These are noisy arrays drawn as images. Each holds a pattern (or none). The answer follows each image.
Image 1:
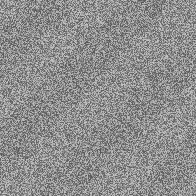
diagonal stripes
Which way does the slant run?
bottom left to top right
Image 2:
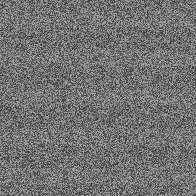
horizontal stripes
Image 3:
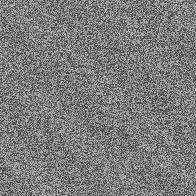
diagonal stripes
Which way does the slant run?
top left to bottom right
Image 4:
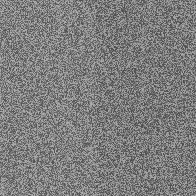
a sharp edge
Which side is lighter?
left
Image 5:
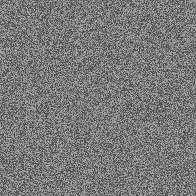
only noise
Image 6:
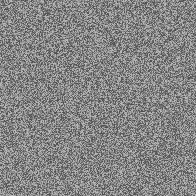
only noise
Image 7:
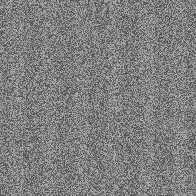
vertical stripes
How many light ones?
6
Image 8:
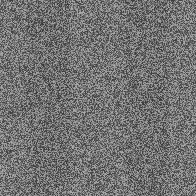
vertical stripes
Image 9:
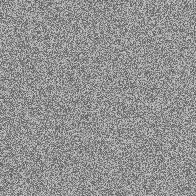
only noise
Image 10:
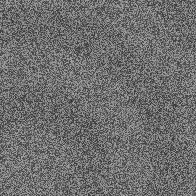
rings round one point
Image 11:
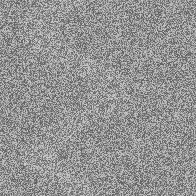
a wavy band
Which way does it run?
top to bottom
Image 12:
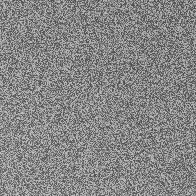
a smooth slope
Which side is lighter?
bottom left
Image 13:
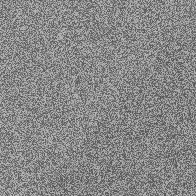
a sharp edge
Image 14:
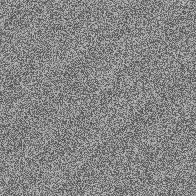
diagonal stripes
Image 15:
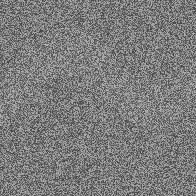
a wavy band
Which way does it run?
left to right
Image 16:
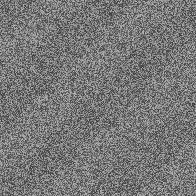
diagonal stripes
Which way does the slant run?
bottom left to top right
